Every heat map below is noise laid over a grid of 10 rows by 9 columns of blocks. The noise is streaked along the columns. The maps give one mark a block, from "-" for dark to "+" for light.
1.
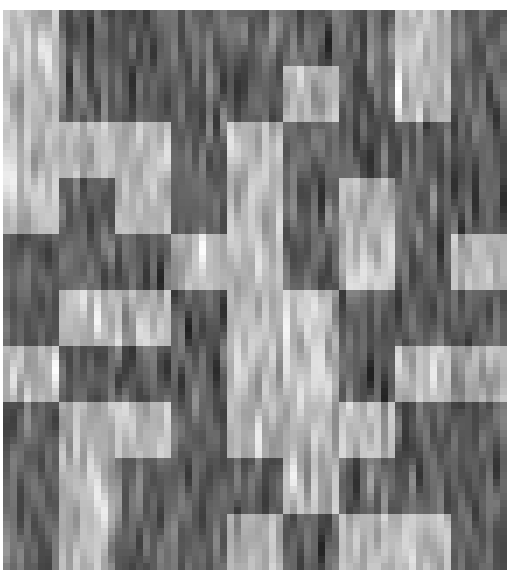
+ - - - - - - + -
+ - - - - + - + -
+ + + - + - - - -
+ - + - + - + - -
- - - + + - + - +
- + + - + + - - -
+ - - - + + - + +
- + + - + + + - -
- + - - - + - - -
- + - - + - + + -
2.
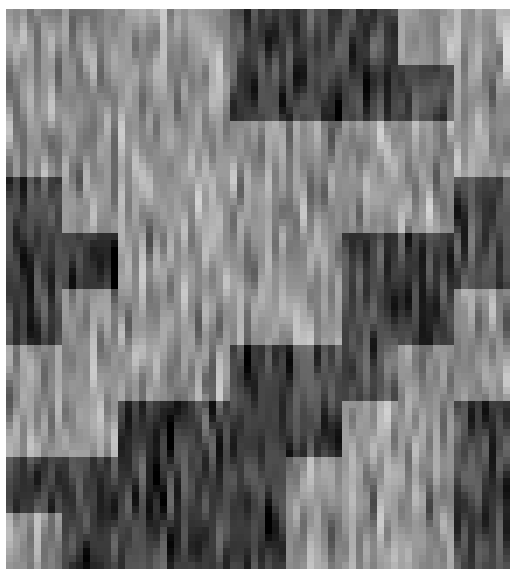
+ + + + - - - + +
+ + + + - - - - +
+ + + + + + + + +
- + + + + + + + -
- - + + + + - - -
- + + + + + - - +
+ + + + - - - + +
+ + - - - - + + -
- - - - - + + + -
+ - - - - + + + -
